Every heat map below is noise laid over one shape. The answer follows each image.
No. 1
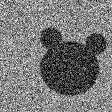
bear's head
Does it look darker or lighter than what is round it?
darker
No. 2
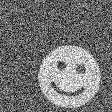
smiling face
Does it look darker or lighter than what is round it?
lighter
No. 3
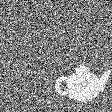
teapot
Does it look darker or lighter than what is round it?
lighter
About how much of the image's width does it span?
half
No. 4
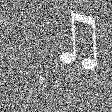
pair of musical notes
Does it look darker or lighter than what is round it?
lighter
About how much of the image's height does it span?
half
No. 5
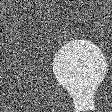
light bulb
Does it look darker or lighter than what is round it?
lighter
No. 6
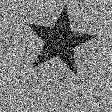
star
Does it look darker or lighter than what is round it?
darker
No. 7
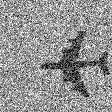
airplane
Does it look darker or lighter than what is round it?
darker
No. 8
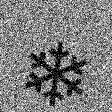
snowflake
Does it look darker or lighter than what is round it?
darker
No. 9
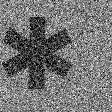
asterisk
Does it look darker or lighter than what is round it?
darker
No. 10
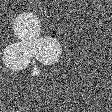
club
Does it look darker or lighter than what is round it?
lighter
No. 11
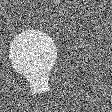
light bulb
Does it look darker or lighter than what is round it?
lighter
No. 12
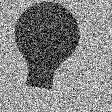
light bulb
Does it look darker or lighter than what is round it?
darker
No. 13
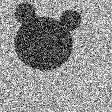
bear's head
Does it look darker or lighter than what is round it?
darker
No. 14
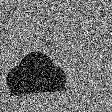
cloud
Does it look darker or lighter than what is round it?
darker
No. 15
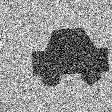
car
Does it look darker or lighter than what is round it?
darker
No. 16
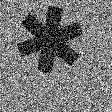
asterisk
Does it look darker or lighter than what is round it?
darker
